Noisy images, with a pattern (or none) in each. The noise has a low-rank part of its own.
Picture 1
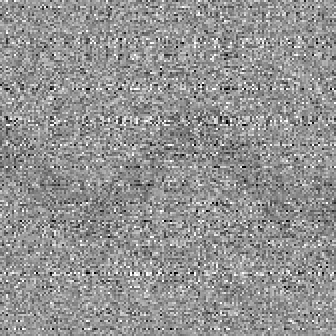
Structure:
a wavy band
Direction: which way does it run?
left to right
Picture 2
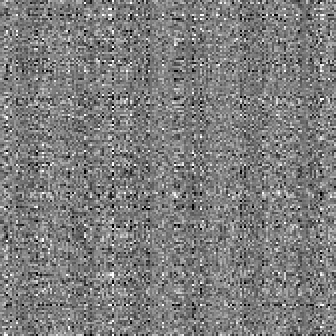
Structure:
vertical stripes
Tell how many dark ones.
6
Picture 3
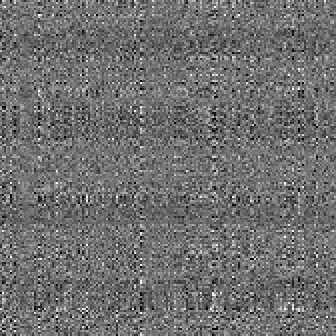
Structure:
horizontal stripes
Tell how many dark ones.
4
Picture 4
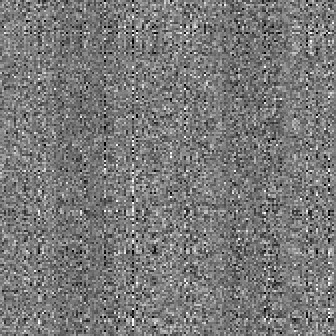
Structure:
vertical stripes
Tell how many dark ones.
2
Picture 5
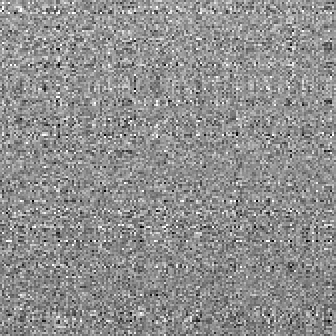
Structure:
a smooth slope
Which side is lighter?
top
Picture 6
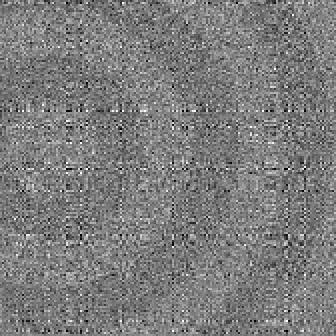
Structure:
rings round one point
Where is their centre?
middle left
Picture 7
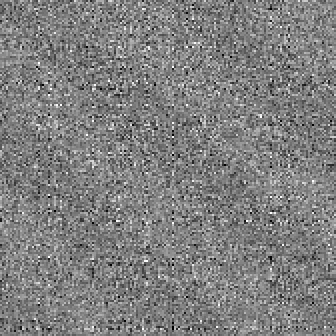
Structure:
diagonal stripes
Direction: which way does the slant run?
top left to bottom right
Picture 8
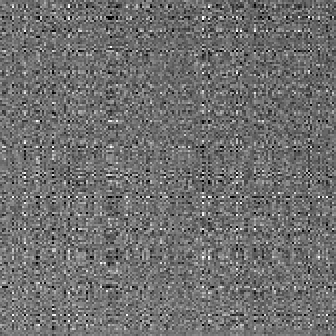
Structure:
a smooth slope
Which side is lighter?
bottom left
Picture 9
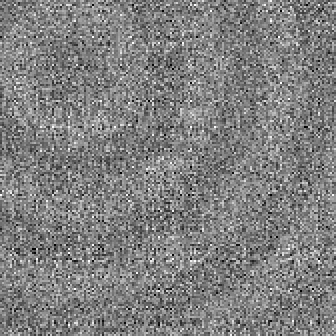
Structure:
rings round one point
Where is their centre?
top left
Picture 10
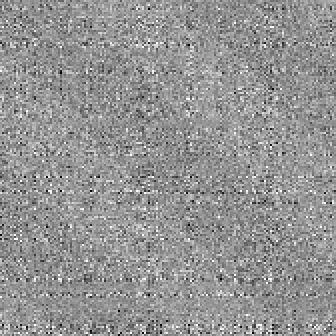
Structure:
diagonal stripes
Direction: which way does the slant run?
top left to bottom right
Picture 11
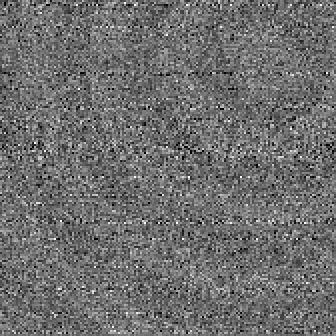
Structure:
rings round one point
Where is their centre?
top right
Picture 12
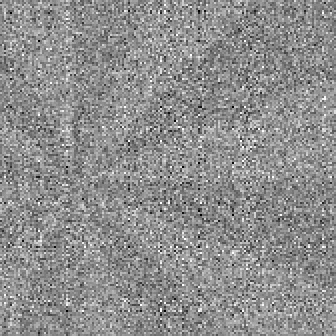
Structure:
spokes from one point
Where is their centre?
middle left
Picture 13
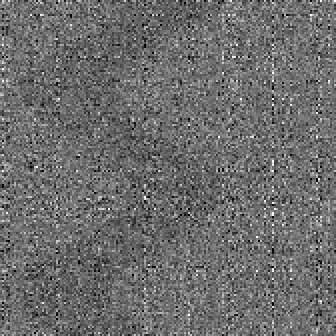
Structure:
a wavy band
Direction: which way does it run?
top to bottom
